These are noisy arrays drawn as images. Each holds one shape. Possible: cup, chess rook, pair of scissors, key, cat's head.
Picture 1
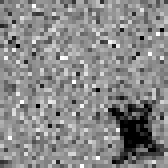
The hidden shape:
chess rook
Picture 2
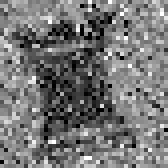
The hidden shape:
chess rook
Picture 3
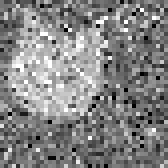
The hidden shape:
cat's head
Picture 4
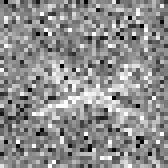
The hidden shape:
pair of scissors
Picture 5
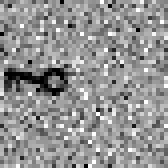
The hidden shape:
key
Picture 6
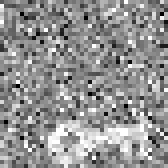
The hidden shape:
key
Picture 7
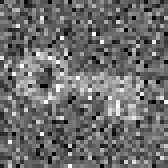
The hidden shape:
key
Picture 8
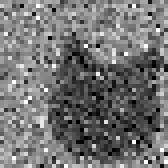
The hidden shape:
cat's head
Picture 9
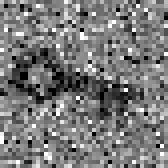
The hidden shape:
key
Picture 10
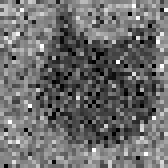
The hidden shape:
cat's head
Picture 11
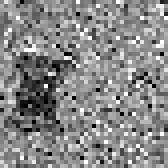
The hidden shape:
chess rook
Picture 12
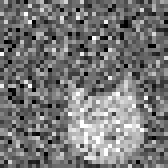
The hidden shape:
cat's head
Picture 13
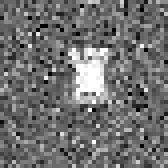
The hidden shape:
chess rook
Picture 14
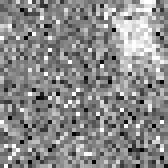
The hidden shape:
chess rook
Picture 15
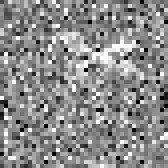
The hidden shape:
pair of scissors
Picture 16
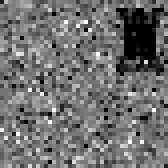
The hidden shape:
chess rook
